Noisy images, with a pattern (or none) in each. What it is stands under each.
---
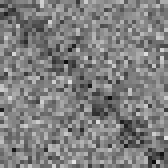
blocks along the diagonal
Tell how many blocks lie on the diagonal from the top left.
7
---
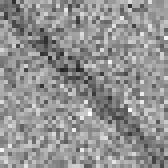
a diagonal band
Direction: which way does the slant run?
top left to bottom right
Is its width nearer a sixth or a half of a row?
a sixth
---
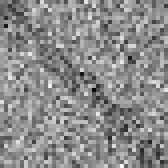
blocks along the diagonal
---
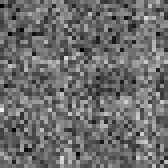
bands of rows crossing bands of columns
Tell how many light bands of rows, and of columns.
2 and 2
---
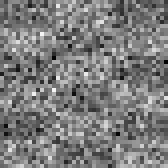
a checkerboard
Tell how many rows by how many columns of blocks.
6 by 3
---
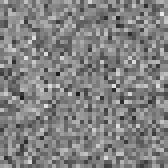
only noise
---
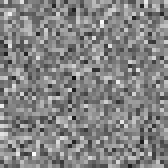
only noise
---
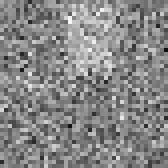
one block
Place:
top middle
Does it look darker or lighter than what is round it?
lighter
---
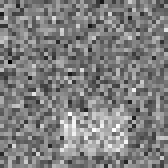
one block
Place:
bottom middle
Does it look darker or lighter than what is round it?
lighter
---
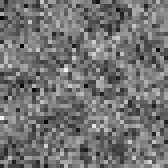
a checkerboard
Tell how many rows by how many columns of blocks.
5 by 4
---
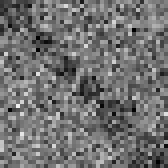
blocks along the diagonal
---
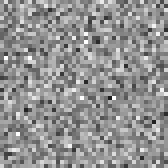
only noise
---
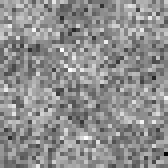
a checkerboard
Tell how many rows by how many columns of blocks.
4 by 3
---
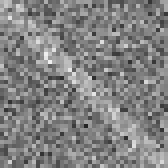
a diagonal band
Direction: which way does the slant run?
top left to bottom right
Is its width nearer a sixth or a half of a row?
a sixth
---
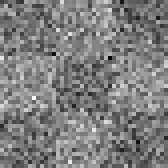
a checkerboard
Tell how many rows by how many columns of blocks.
3 by 3
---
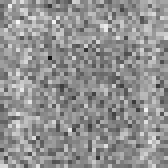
bands of rows crossing bands of columns
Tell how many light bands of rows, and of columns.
1 and 2
